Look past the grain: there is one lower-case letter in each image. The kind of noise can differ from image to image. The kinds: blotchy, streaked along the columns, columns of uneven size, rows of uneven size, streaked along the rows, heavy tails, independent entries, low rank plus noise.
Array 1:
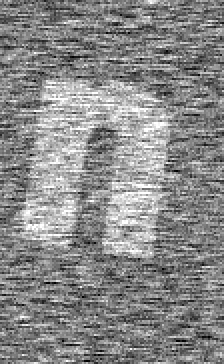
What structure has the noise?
streaked along the rows
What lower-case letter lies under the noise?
n
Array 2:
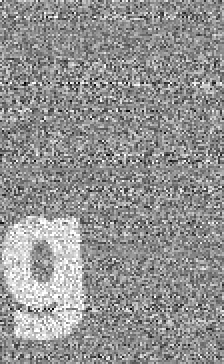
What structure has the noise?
rows of uneven size
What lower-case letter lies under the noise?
g
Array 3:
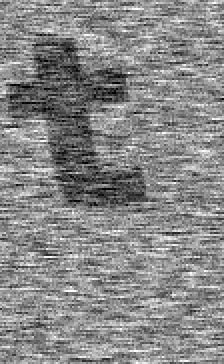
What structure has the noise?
streaked along the rows
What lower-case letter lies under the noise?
t
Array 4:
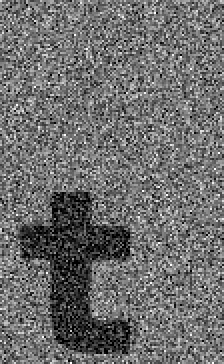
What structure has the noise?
independent entries
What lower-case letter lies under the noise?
t
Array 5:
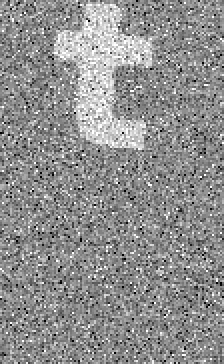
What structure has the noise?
heavy tails
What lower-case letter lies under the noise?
t
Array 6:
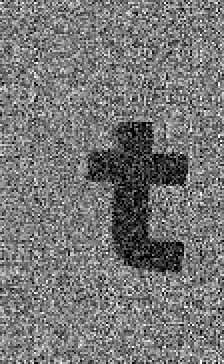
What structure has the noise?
low rank plus noise
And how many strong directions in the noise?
three or four
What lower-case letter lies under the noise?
t
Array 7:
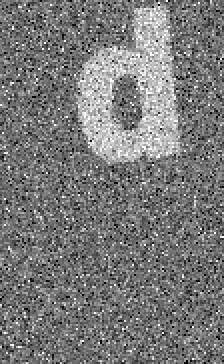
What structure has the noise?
heavy tails
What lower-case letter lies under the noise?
d
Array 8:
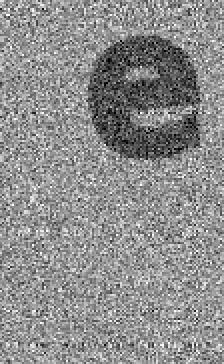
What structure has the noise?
low rank plus noise
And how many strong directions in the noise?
one
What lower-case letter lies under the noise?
e
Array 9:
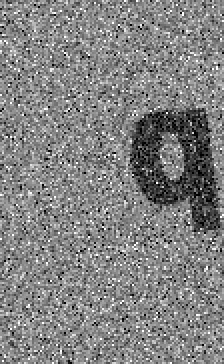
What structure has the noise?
heavy tails
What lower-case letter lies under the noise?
q
